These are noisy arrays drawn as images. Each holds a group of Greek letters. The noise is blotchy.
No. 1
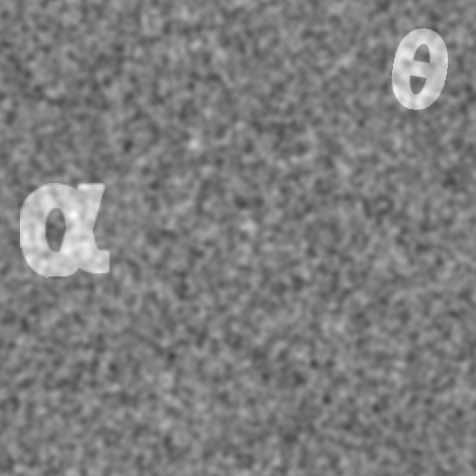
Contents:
top right: theta; middle left: alpha
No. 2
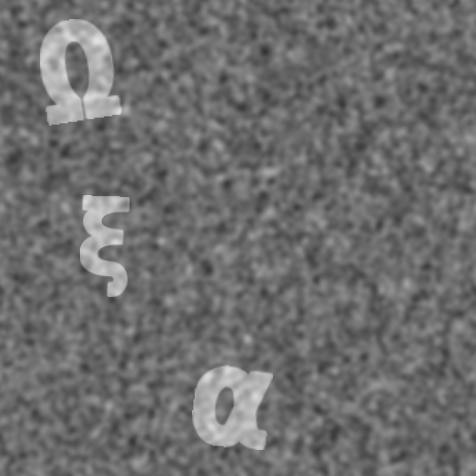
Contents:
top left: omega; middle left: xi; bottom middle: alpha
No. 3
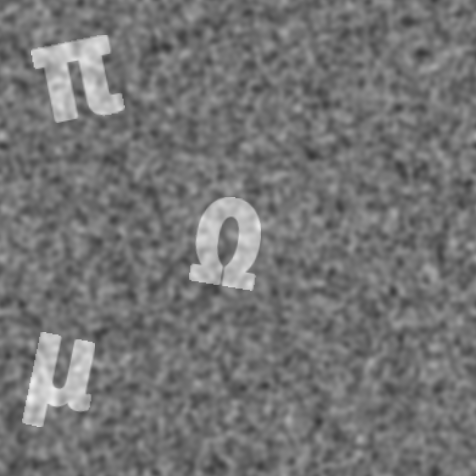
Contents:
top left: pi; centre: omega; bottom left: mu
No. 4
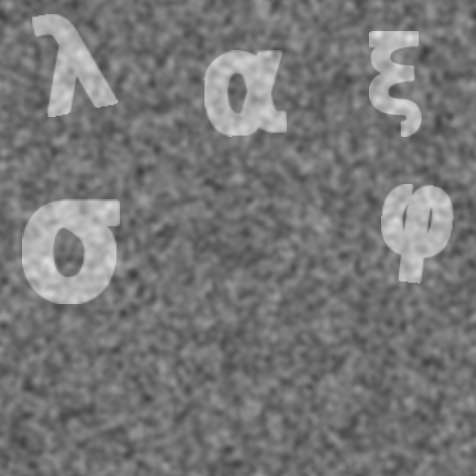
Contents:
top left: lambda; top middle: alpha; top right: xi; middle left: sigma; middle right: phi
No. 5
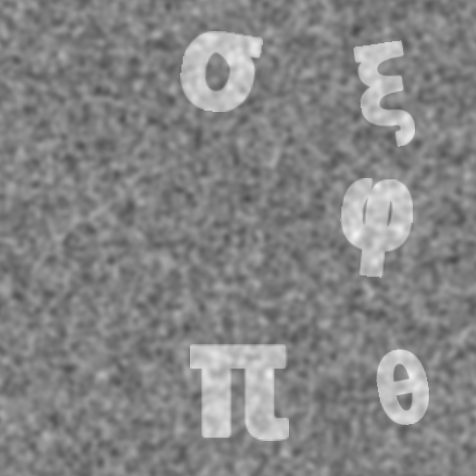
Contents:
top middle: sigma; top right: xi; middle right: phi; bottom middle: pi; bottom right: theta
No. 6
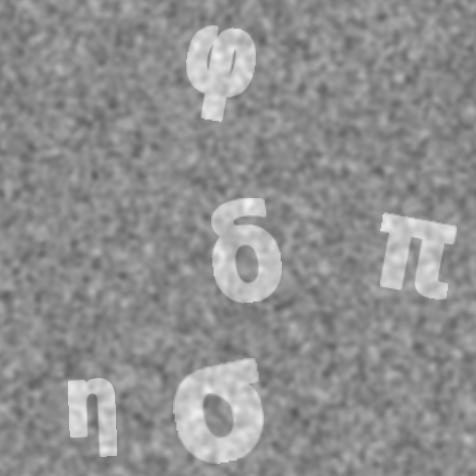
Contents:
top middle: phi; centre: delta; middle right: pi; bottom left: eta; bottom middle: sigma
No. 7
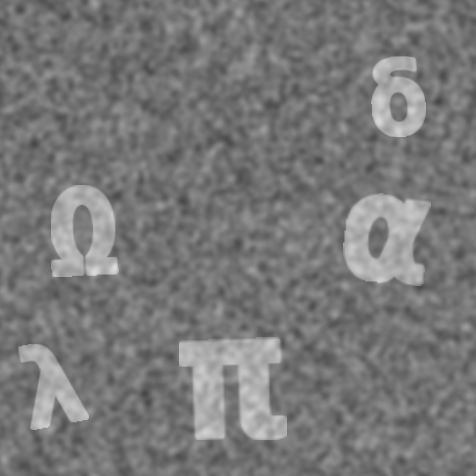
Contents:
top right: delta; middle left: omega; middle right: alpha; bottom left: lambda; bottom middle: pi
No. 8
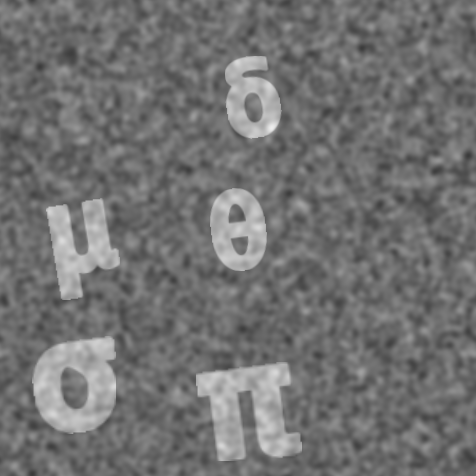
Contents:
top middle: delta; middle left: mu; centre: theta; bottom left: sigma; bottom middle: pi
